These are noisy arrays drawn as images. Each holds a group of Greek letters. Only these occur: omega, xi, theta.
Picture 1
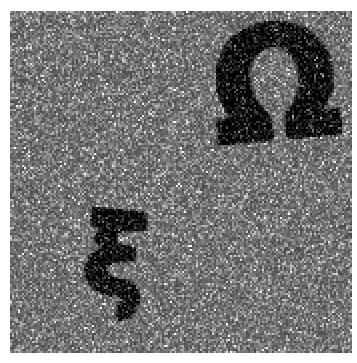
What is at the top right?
omega
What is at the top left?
nothing
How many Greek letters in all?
2
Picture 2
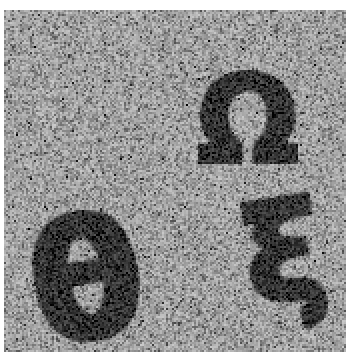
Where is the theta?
bottom left
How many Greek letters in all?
3
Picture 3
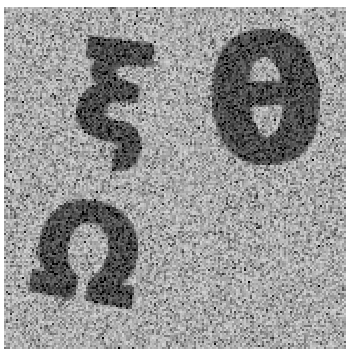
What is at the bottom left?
omega
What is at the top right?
theta
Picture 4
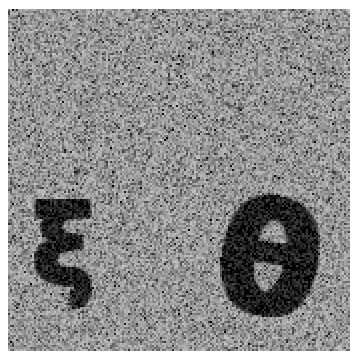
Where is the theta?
bottom right
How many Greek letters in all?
2
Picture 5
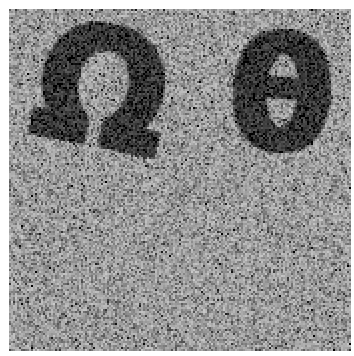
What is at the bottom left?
nothing
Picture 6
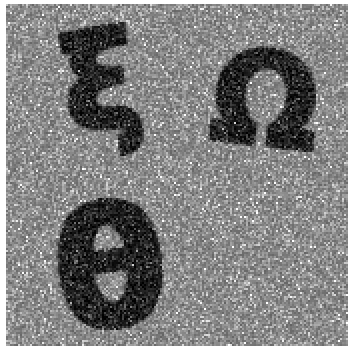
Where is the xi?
top left
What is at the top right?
omega
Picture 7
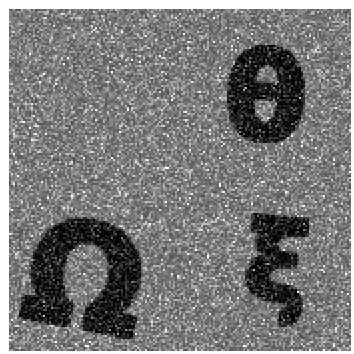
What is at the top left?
nothing
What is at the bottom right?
xi
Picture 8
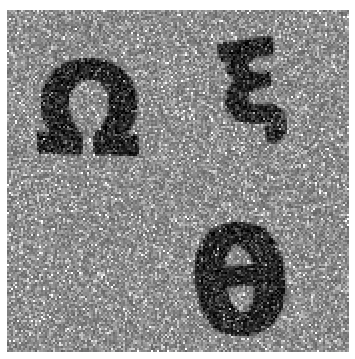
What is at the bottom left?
nothing
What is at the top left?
omega
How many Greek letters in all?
3
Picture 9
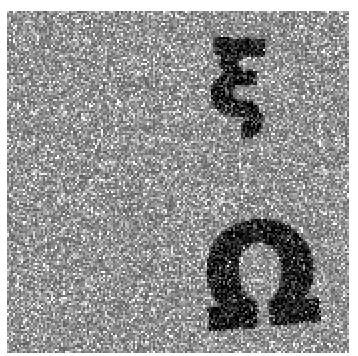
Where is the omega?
bottom right
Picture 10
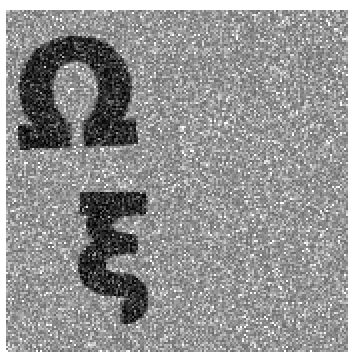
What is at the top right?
nothing
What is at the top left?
omega
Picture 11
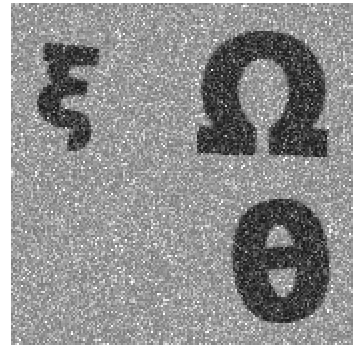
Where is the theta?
bottom right
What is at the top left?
xi
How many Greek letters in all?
3
